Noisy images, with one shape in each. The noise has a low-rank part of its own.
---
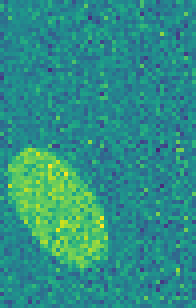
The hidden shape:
ellipse
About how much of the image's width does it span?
half
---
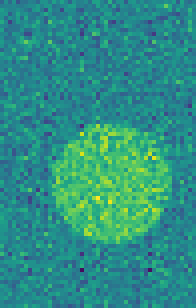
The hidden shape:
disc
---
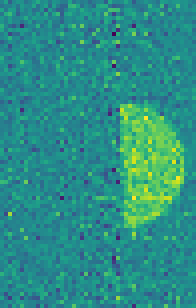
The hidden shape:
half disc
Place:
middle right
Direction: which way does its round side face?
right
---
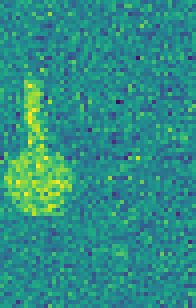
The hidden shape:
lollipop
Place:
middle left
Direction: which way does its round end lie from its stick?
down
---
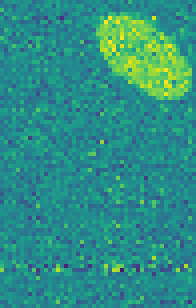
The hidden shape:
ellipse
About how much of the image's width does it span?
half
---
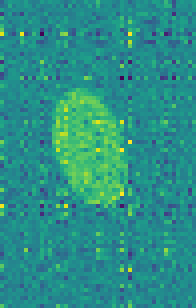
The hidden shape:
ellipse
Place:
centre
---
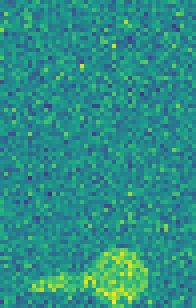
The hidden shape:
lollipop
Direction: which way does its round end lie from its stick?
right
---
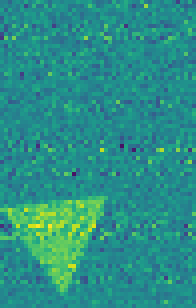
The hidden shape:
triangle
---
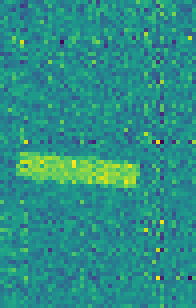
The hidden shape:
bar
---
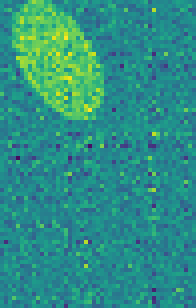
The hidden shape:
ellipse
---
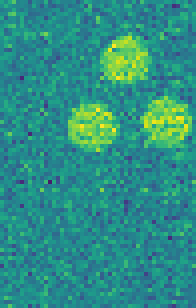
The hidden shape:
three dots
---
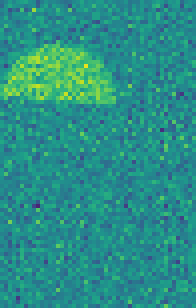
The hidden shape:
half disc
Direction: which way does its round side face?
up
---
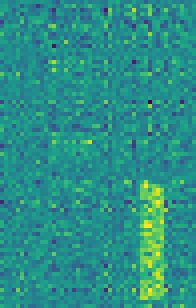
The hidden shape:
bar
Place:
bottom right
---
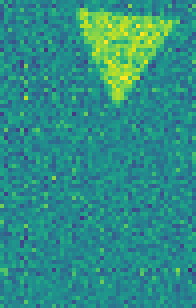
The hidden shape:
triangle
